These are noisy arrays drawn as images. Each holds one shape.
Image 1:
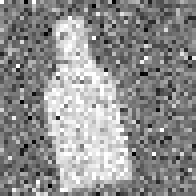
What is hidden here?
light bottle
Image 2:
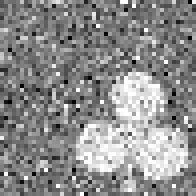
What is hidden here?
light club
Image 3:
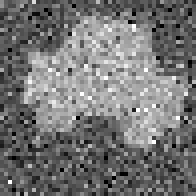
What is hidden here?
light car
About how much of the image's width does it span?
nearly all
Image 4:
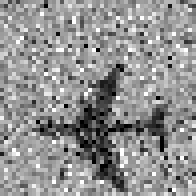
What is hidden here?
dark airplane
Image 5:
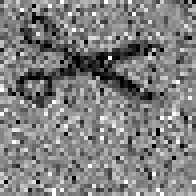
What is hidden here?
dark pair of scissors
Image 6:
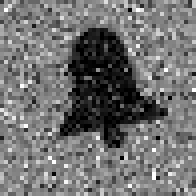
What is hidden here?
dark bell
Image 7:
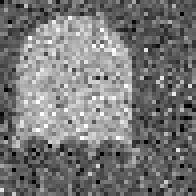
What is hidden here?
light ghost
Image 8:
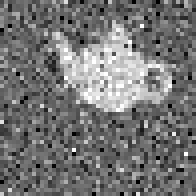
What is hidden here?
light teapot
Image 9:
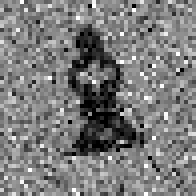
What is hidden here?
dark chess bishop
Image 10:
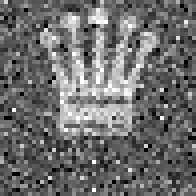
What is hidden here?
light chess queen
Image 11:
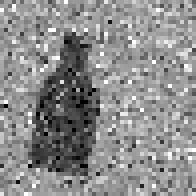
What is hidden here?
dark bottle
